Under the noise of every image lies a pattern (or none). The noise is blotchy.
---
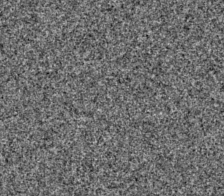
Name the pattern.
only noise
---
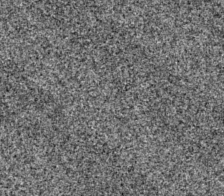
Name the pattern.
diagonal stripes
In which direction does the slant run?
top left to bottom right
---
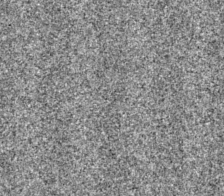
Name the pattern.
vertical stripes
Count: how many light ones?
4
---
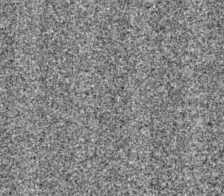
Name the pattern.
vertical stripes
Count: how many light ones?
4
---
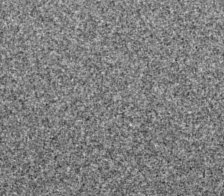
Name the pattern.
a smooth slope
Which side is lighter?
top
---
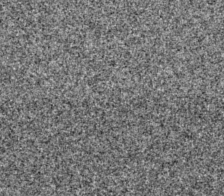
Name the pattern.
a sharp edge
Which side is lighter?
top
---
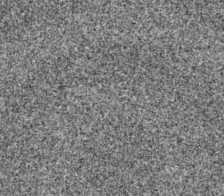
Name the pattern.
rings round one point
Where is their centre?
bottom middle
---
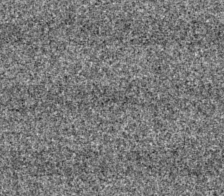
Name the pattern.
horizontal stripes
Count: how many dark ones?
3
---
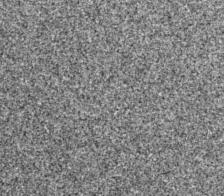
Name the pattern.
a smooth slope
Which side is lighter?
top right
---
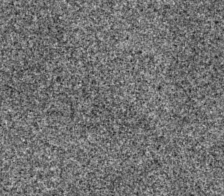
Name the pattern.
spokes from one point
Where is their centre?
bottom right
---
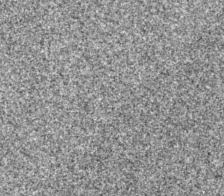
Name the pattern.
a sharp edge
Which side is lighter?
top left
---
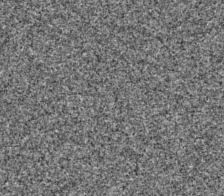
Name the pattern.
only noise
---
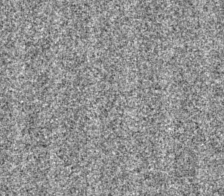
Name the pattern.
vertical stripes
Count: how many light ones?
6
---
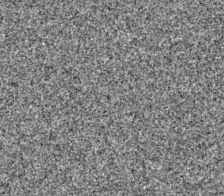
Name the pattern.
only noise
